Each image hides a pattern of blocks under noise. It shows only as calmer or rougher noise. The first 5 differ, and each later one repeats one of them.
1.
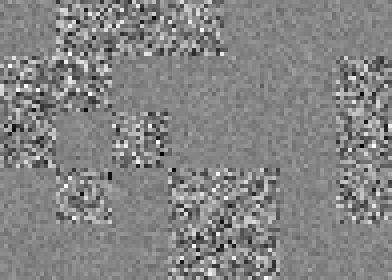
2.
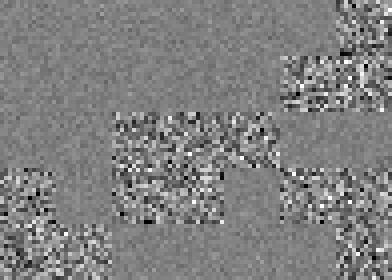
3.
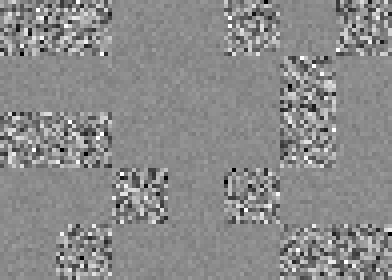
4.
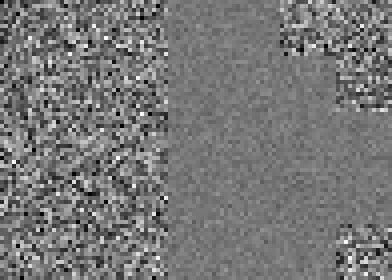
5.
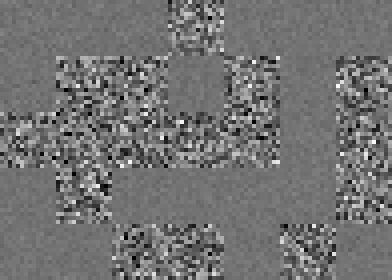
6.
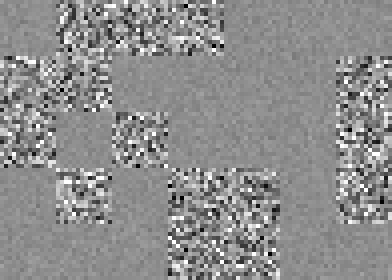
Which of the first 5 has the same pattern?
1
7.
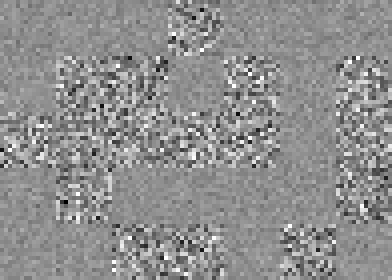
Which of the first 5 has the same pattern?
5
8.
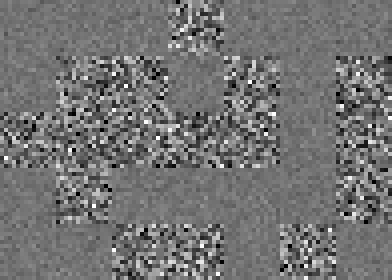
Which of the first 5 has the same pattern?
5
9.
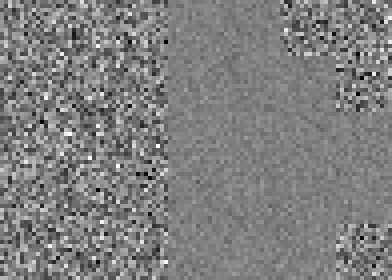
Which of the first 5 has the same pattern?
4
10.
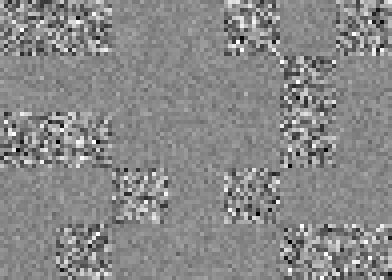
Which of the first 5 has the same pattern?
3
